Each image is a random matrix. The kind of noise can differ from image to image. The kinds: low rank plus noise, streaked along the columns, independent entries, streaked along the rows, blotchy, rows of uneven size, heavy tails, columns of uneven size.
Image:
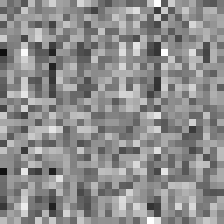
low rank plus noise
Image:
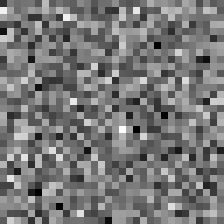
independent entries
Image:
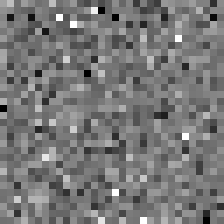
heavy tails
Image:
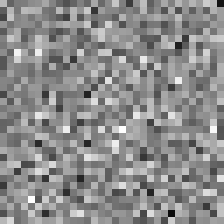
independent entries
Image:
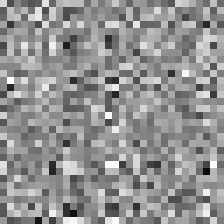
low rank plus noise
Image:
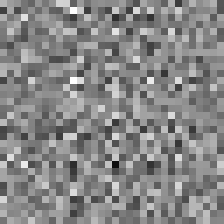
low rank plus noise
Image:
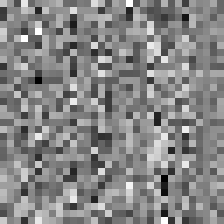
columns of uneven size
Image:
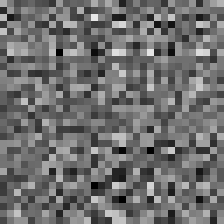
low rank plus noise
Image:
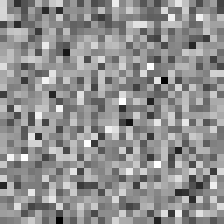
independent entries
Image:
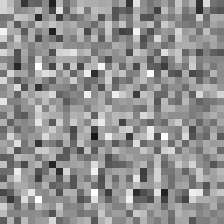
low rank plus noise
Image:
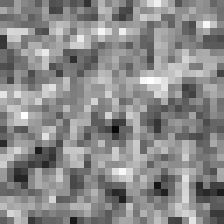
blotchy
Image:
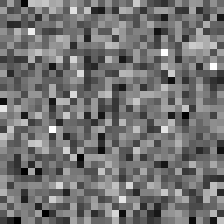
independent entries
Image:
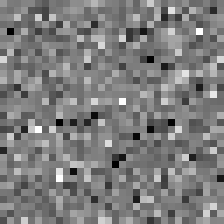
heavy tails
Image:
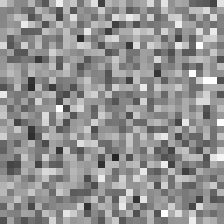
independent entries
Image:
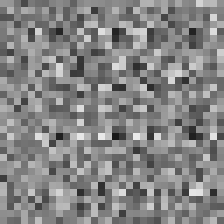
low rank plus noise
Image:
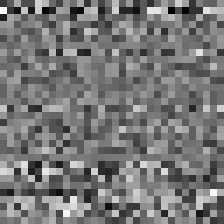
rows of uneven size
